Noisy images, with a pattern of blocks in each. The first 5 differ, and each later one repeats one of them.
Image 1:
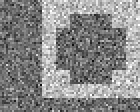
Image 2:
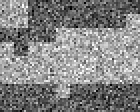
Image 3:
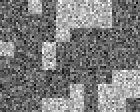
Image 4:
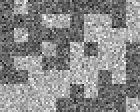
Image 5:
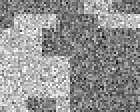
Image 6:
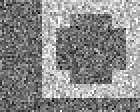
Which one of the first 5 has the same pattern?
1
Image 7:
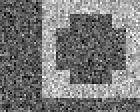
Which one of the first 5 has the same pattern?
1
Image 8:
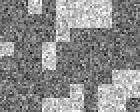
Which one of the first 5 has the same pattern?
3
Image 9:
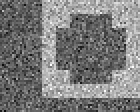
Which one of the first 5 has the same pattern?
1
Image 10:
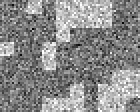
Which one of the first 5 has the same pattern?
3
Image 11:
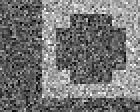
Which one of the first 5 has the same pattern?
1
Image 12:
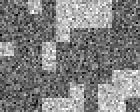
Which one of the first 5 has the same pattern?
3
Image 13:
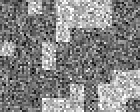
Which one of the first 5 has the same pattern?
3
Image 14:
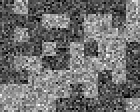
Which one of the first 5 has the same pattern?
4
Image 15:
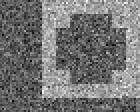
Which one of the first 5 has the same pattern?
1
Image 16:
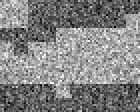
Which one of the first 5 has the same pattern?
2
